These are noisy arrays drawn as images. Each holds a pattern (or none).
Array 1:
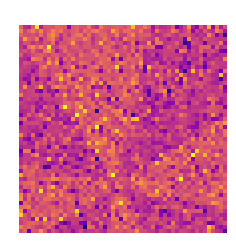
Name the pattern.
spokes from one point
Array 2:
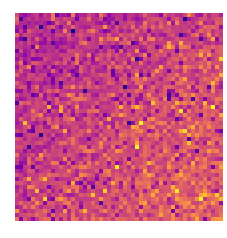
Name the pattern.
a smooth slope
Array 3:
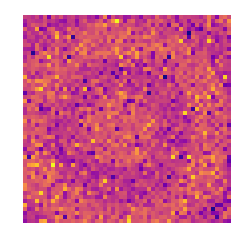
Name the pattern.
rings round one point
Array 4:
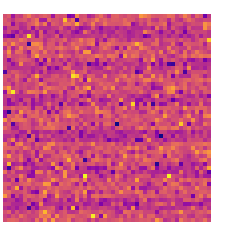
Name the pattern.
horizontal stripes
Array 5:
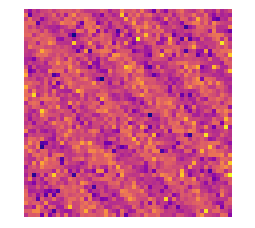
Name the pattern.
diagonal stripes
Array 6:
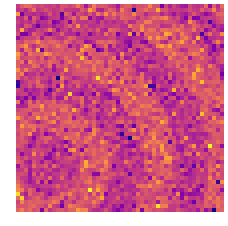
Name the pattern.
rings round one point
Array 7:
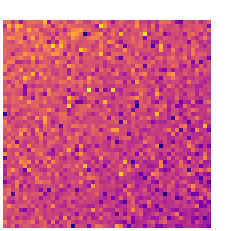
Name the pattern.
a smooth slope
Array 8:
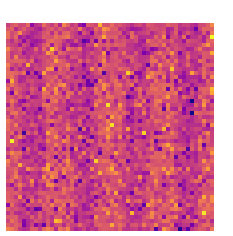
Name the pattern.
vertical stripes
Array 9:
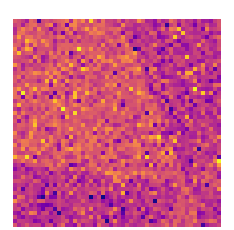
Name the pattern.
spokes from one point
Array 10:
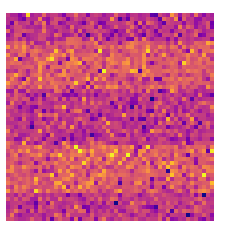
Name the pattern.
horizontal stripes
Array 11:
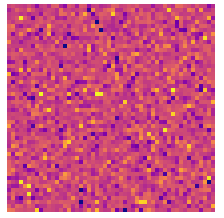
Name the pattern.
only noise
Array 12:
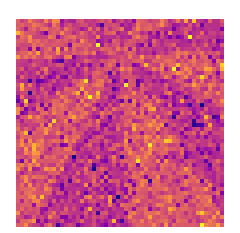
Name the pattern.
spokes from one point
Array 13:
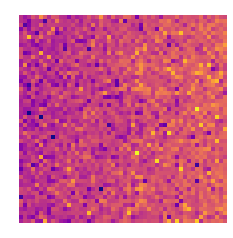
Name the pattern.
a smooth slope
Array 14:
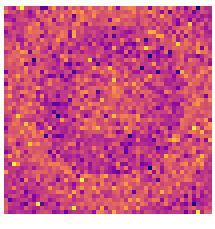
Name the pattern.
rings round one point
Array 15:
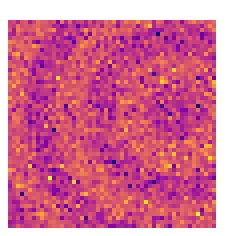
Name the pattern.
rings round one point
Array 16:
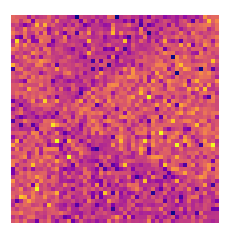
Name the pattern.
spokes from one point
